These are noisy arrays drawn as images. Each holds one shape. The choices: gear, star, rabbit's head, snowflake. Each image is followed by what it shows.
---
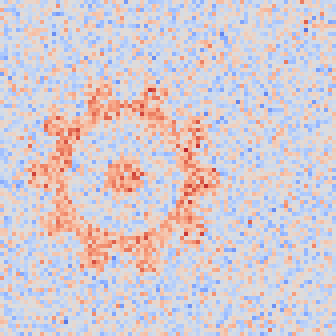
gear
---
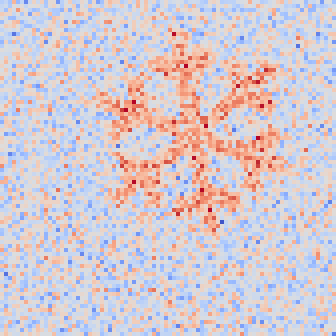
snowflake
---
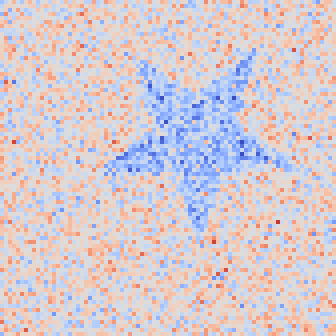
star
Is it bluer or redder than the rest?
bluer
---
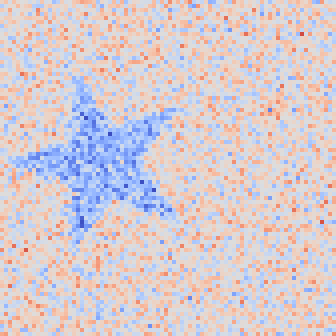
star
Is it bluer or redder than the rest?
bluer
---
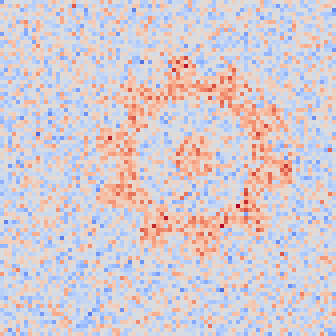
gear
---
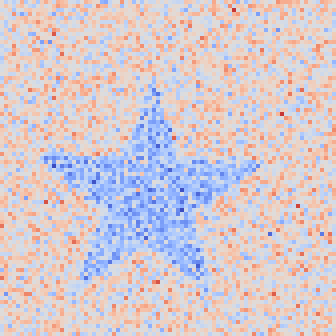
star
